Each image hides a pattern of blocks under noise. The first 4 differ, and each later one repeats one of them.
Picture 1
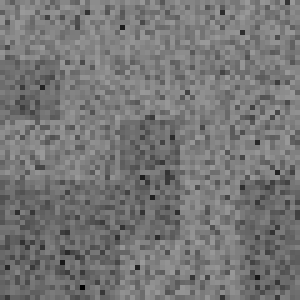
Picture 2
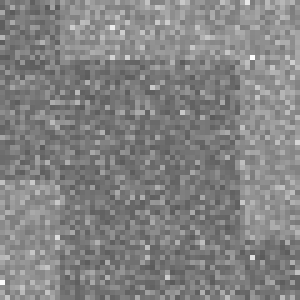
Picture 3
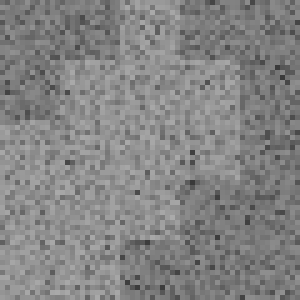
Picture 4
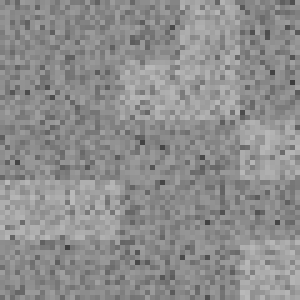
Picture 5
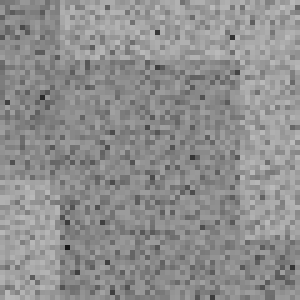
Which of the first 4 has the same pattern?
2
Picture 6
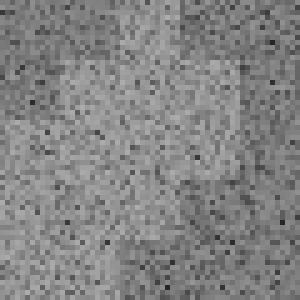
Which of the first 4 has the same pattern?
3
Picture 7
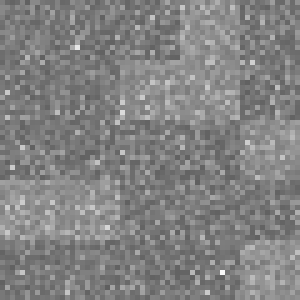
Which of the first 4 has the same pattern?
4
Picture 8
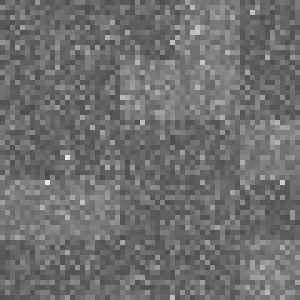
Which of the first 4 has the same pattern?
4
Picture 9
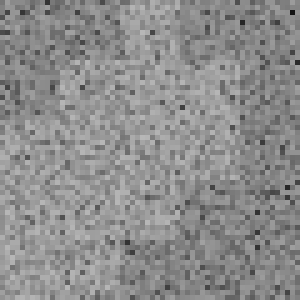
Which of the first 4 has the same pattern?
3
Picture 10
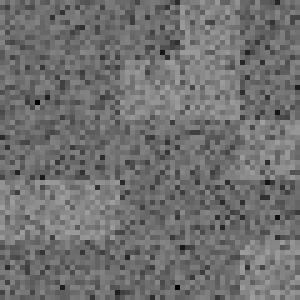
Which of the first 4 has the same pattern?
4
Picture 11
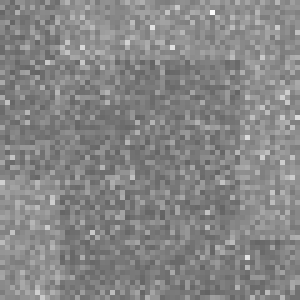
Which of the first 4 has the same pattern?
2
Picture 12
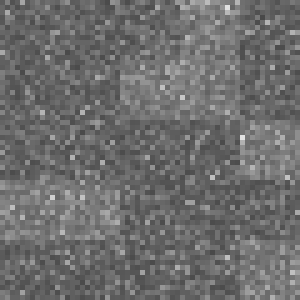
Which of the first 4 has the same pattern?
4
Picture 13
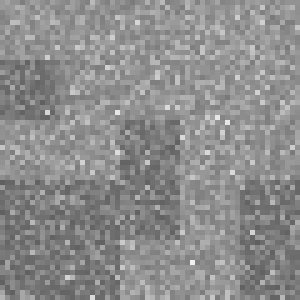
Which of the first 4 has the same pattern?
1
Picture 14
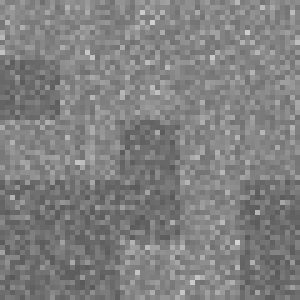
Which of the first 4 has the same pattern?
1
